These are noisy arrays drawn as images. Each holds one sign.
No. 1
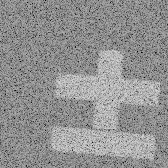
plus-minus sign
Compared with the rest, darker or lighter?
lighter
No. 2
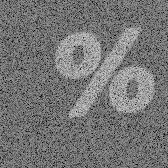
percent sign
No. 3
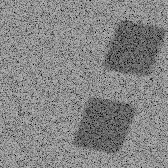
colon
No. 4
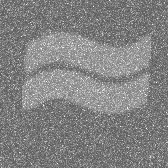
approximately sign
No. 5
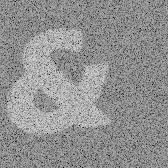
ampersand
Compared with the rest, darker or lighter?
lighter
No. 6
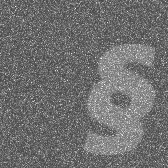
section sign
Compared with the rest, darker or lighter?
lighter
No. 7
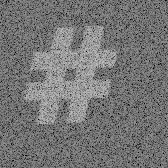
hash sign
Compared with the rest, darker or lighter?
lighter
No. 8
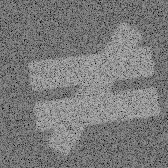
not-equal sign
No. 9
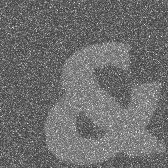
ampersand
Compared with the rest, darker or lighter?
lighter
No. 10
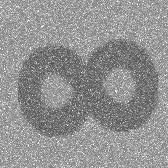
infinity sign
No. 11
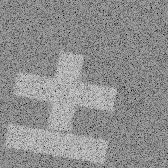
plus-minus sign
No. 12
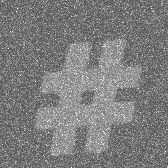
hash sign
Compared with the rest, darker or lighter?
lighter
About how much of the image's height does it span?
two thirds
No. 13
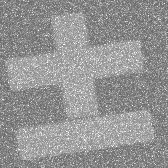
plus-minus sign
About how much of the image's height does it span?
nearly all
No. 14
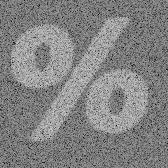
percent sign
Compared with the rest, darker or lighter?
lighter
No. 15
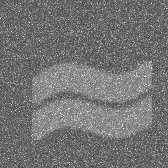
approximately sign
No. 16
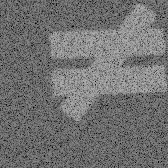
not-equal sign
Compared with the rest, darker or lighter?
lighter
